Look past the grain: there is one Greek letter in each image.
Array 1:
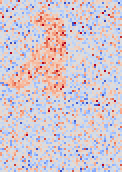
red lambda
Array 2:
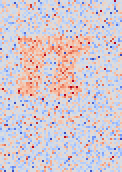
red pi
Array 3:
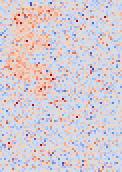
red xi
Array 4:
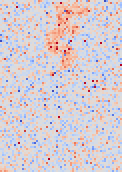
red xi, top middle
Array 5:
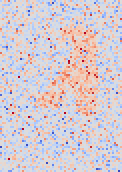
red lambda
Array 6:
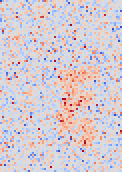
red xi
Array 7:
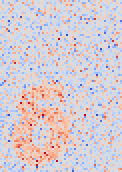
red delta
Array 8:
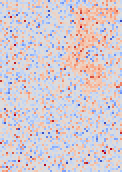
red xi
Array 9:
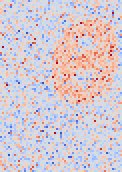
red theta
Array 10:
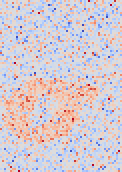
red sigma
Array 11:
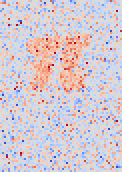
red pi
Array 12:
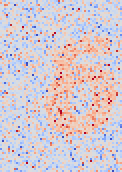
red delta
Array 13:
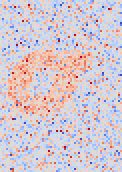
red sigma
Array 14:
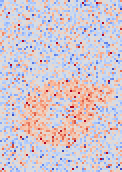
red sigma
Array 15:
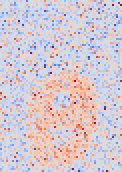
red theta
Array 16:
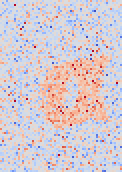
red alpha
